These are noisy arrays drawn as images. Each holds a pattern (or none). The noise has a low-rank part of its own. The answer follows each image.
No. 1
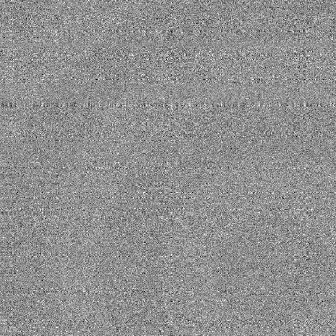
rings round one point
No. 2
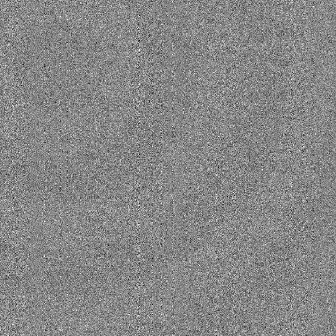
rings round one point
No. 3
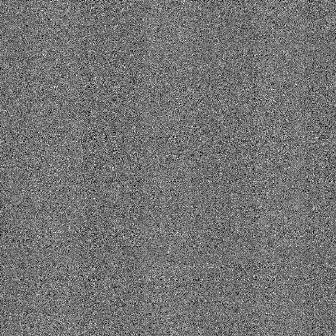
vertical stripes
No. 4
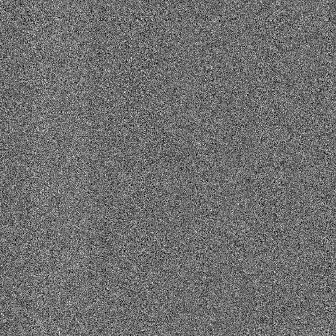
one vertical stripe
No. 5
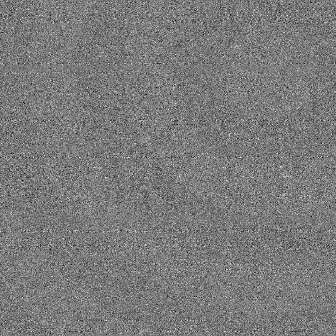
rings round one point
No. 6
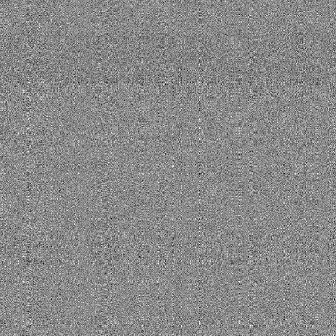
one horizontal stripe
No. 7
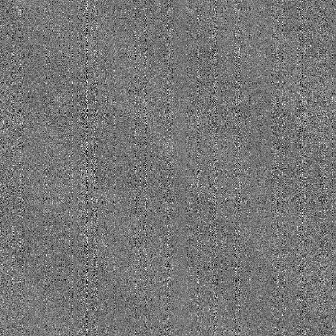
diagonal stripes
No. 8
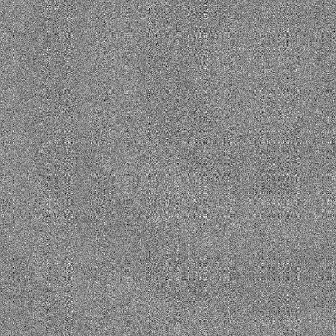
rings round one point
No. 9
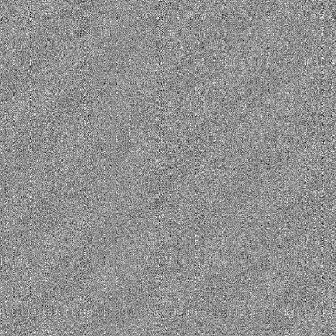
diagonal stripes
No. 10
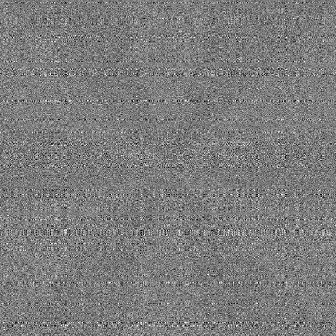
spokes from one point
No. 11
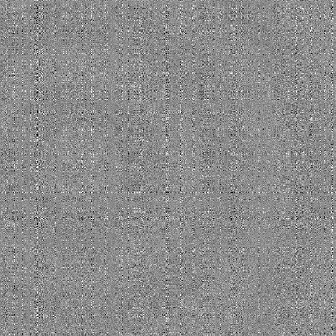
rings round one point
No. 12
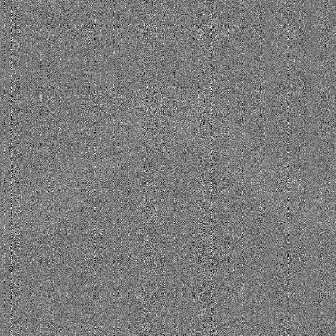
a wavy band
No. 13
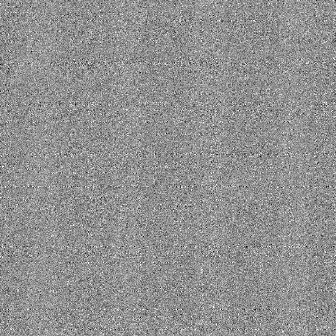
vertical stripes
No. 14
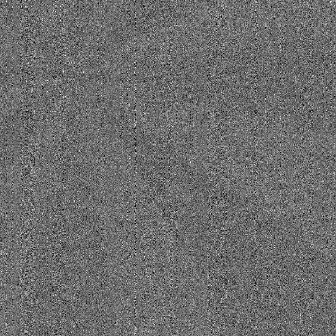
spokes from one point
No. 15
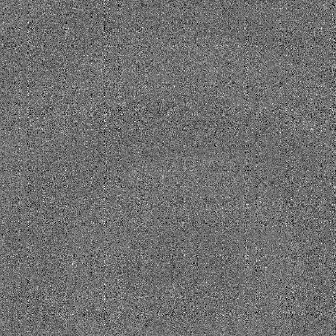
rings round one point
